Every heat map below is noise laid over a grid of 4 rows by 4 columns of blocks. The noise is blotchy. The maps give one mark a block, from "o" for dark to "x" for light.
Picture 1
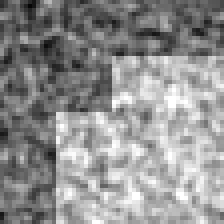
o o o o
o o x x
o x x x
o x x x
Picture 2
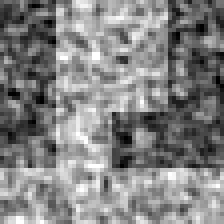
o x x o
o x x o
o x o o
x x x x
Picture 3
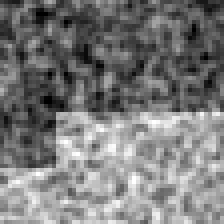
o o o o
o o o o
o x x x
x x x x
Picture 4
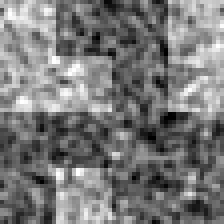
x o o x
x x o x
o o o o
o x o o
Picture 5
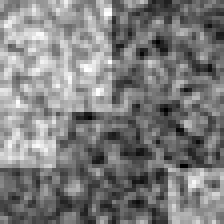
x x o o
x x o o
x o o o
o o o x
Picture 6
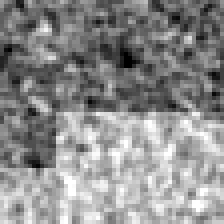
o o o o
o o o o
o x x x
x x x x
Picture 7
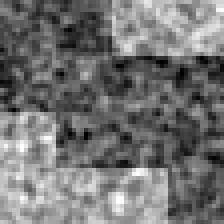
o o x x
o o o o
x o o o
x x x o
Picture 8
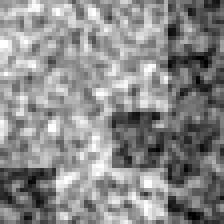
x x x o
x x x o
x x o o
o x x o
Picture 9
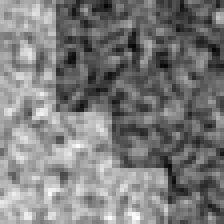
x o o o
x o o o
x x o o
x x x o
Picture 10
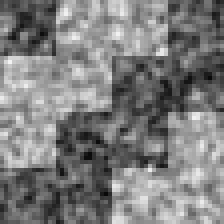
o x x o
x x o o
x o o x
o o x x
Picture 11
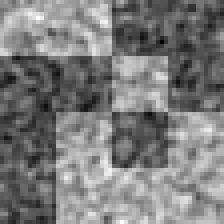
x x o o
o o x o
o x o x
o x x x
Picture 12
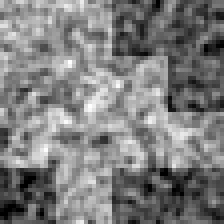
x x o o
x x x o
x x x x
o x o o
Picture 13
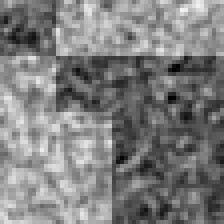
o x x x
x o o o
x x o o
x x o o
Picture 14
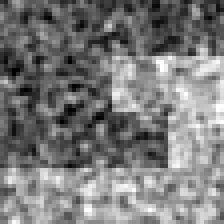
o o o o
o o x x
o o o x
x x x x
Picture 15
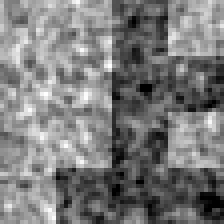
x x o x
x x o o
x x o x
x o o o
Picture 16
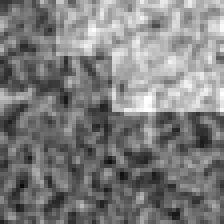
o x x x
o o x x
o o o o
o o o o
